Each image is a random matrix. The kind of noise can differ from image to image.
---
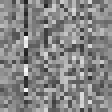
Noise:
columns of uneven size
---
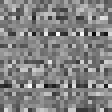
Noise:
rows of uneven size
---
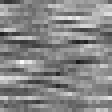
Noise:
streaked along the rows
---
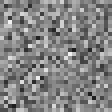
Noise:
independent entries
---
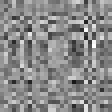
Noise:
low rank plus noise
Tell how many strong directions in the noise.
one
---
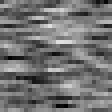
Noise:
streaked along the rows
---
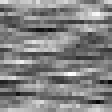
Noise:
streaked along the rows
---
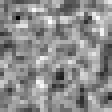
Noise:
blotchy
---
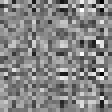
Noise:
low rank plus noise
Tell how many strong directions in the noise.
one
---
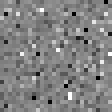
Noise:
heavy tails
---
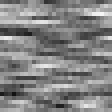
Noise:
streaked along the rows
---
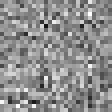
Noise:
low rank plus noise
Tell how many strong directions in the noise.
three or four
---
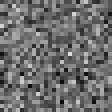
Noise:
independent entries
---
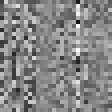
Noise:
columns of uneven size
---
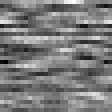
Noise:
streaked along the rows
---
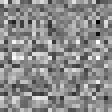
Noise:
low rank plus noise
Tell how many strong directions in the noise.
two
